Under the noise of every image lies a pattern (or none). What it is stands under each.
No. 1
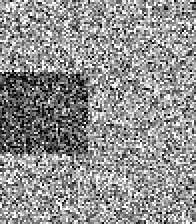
one block
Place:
middle left
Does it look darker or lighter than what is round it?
darker
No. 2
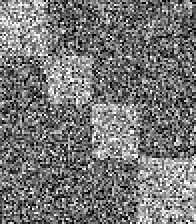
blocks along the diagonal
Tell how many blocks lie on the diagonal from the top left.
4
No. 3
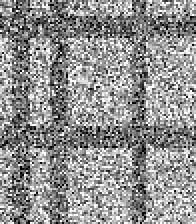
bands of rows crossing bands of columns
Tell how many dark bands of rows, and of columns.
2 and 3
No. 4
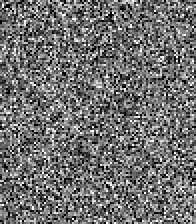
only noise
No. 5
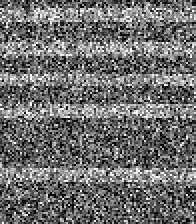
bands of rows
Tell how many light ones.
5
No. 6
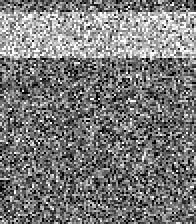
one band of rows
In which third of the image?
top
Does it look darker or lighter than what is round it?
lighter
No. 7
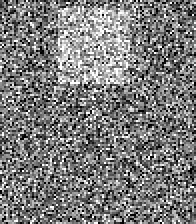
one block
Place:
top middle
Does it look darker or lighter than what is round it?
lighter
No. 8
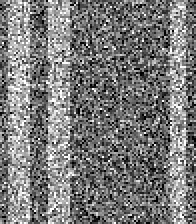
bands of columns
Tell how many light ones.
3
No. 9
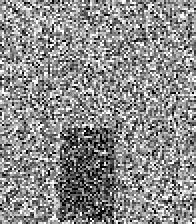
one block
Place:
bottom middle
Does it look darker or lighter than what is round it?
darker
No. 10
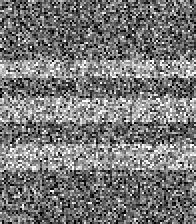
bands of rows
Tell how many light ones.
3
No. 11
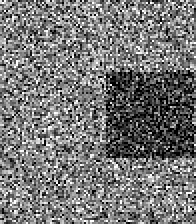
one block
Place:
middle right
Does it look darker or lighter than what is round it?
darker
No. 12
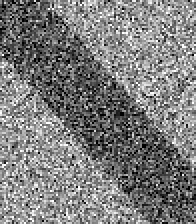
a diagonal band
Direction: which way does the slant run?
top left to bottom right
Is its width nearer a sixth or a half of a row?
a half
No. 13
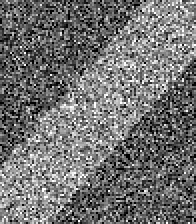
a diagonal band
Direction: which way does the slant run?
bottom left to top right
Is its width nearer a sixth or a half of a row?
a half
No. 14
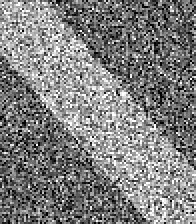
a diagonal band
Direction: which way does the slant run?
top left to bottom right
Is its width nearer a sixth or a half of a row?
a half
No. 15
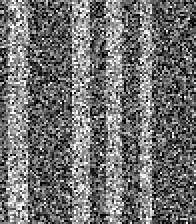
bands of columns
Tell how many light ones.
4
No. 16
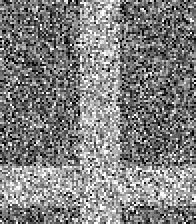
bands of rows crossing bands of columns
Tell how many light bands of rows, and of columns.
1 and 1
